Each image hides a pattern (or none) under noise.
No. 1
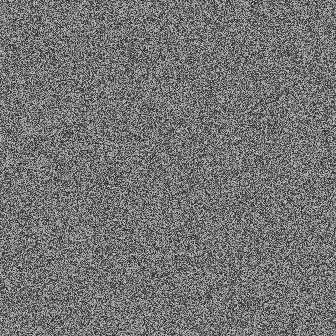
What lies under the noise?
only noise
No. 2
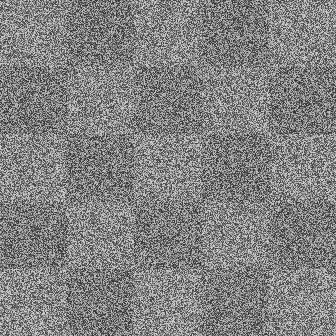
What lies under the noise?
a checkerboard
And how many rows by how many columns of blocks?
5 by 5
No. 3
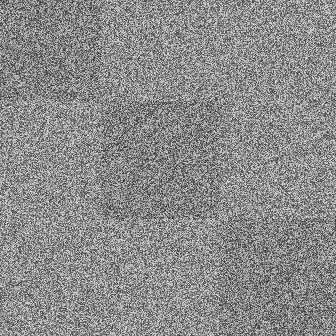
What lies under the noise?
blocks along the diagonal
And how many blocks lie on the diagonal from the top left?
3
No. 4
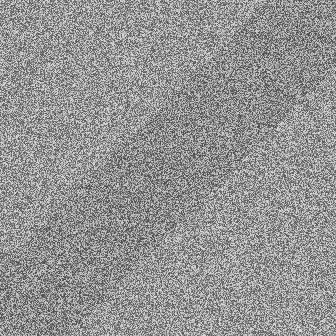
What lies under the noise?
a diagonal band
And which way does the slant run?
bottom left to top right
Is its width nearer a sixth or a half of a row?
a half
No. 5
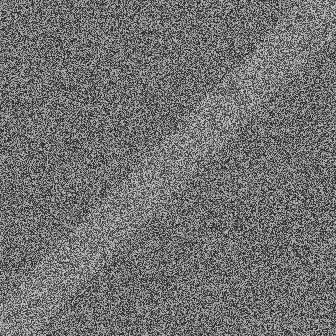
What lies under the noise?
a diagonal band
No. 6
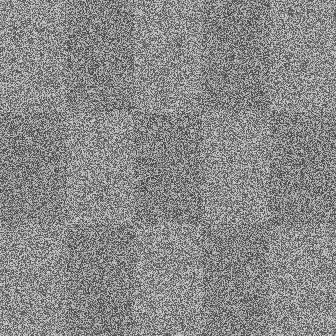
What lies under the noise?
a checkerboard
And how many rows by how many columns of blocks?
3 by 5
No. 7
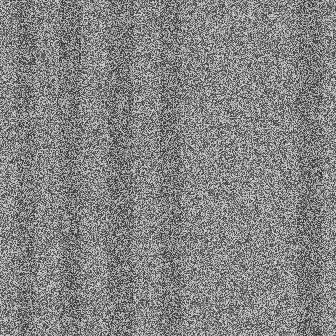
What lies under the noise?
bands of columns
